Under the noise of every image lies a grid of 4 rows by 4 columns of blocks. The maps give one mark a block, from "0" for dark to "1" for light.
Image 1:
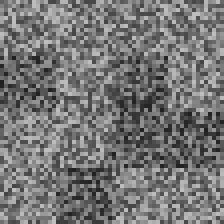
1 1 1 1
0 1 0 1
1 1 0 0
1 0 1 1
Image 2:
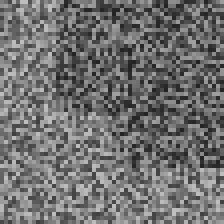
1 0 0 0
1 0 0 0
1 1 0 0
1 1 1 1
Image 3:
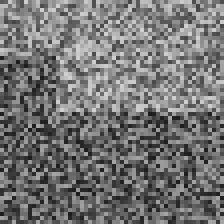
1 1 1 1
0 1 1 1
0 0 0 0
0 0 0 0
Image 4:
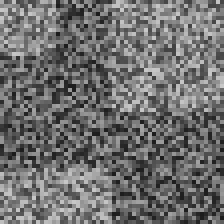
1 0 1 1
0 0 1 1
0 0 0 0
1 1 0 0
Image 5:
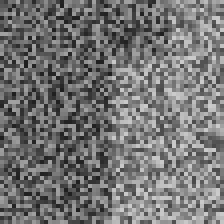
0 0 0 1
0 0 1 1
0 0 1 1
0 0 1 1
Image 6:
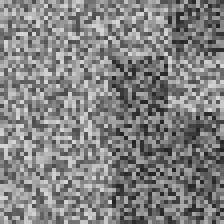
1 1 1 0
1 1 0 1
1 1 0 0
1 1 0 0
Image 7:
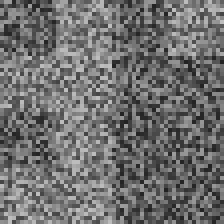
0 1 0 1
1 1 0 0
0 1 0 0
1 1 0 0
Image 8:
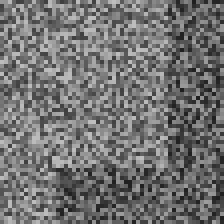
1 1 1 0
1 1 1 0
1 1 1 0
1 0 0 0
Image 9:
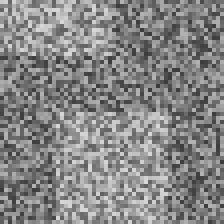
1 1 0 0
0 0 0 0
0 1 1 0
0 1 1 0
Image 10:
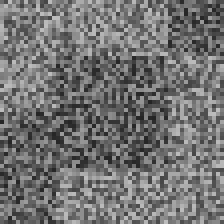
1 1 1 0
1 0 0 1
0 0 0 1
0 1 1 1
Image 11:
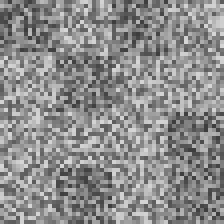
0 1 0 1
1 0 1 1
1 1 1 0
1 0 1 0
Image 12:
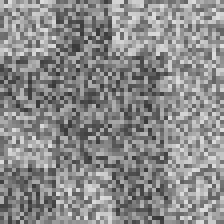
1 0 1 1
0 0 0 1
1 0 0 1
0 1 0 1
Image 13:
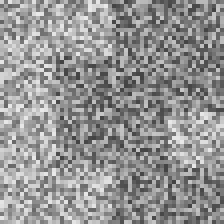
1 1 0 0
1 0 0 0
1 0 0 1
1 1 0 0
